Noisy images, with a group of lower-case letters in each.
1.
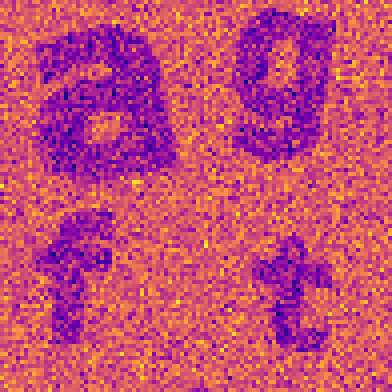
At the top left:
a
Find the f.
bottom left
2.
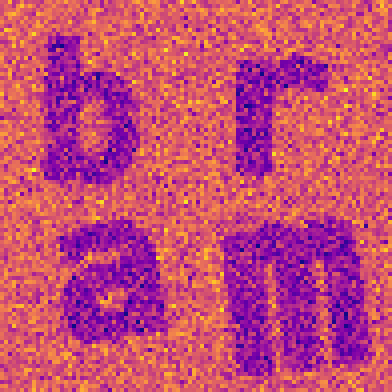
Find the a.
bottom left
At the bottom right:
m
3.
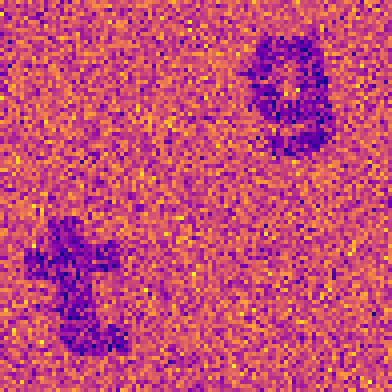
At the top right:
g
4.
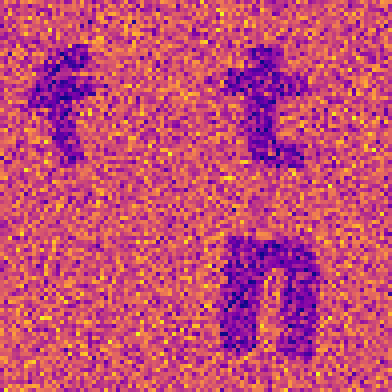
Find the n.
bottom right
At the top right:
t
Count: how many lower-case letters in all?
3
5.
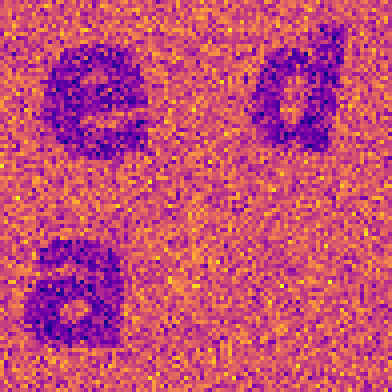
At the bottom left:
a
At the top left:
e
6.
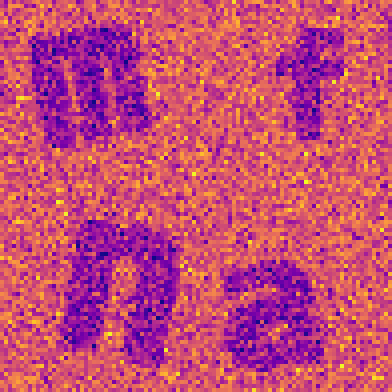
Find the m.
top left
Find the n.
bottom left
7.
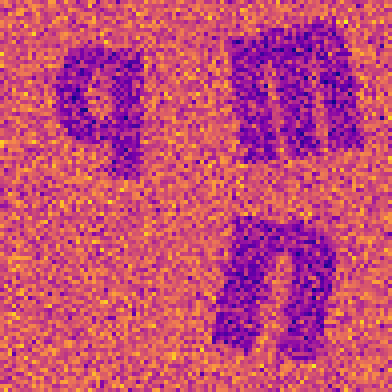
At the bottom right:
n
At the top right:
m
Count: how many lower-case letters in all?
3
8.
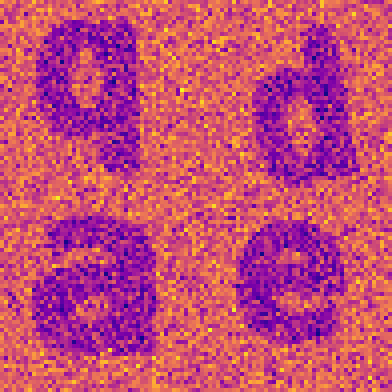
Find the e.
bottom right
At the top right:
d
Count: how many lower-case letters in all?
4
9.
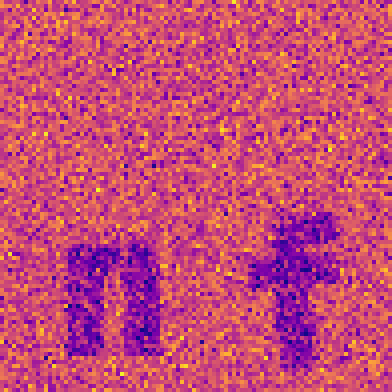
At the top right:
nothing
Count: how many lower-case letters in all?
2
